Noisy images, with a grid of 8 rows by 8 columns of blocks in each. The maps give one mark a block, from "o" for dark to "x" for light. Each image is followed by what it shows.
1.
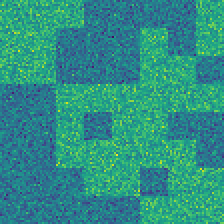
x x x o o o o x
x x o o o x o x
x x o o o x x o
o o x x x x x x
o o x o x x o o
o o x x x x x o
o o o x x o x x
o o o o o x x x
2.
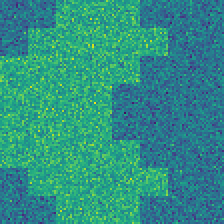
o o x x x o o o
o x x x x x o o
x x x x x o o o
x x x x o o o o
x x x x o o o o
x x x x x o o o
o x x x x x o o
o o x x x o o o
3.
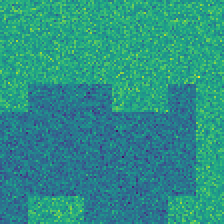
x x x x x x x x
x x x x x x x x
x x x x x x x x
x o o o x x o x
o o o o o o o x
o o o o o o o x
o o o o o o o x
o x x o o o x x
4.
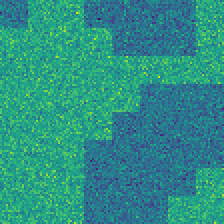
o x x o o o o x
x x x x o o o x
x x x x x x x x
x x x x x o o o
x x x x o o o o
x x x o o o o o
x x x o o o o x
x x x o o o x x
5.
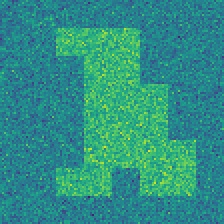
o o o o o o o o
o o x x x o o o
o o o x x o o o
o o o x x x o o
o o o x x x o o
o o o x x x x o
o o x x o x x o
o o o o o o o o
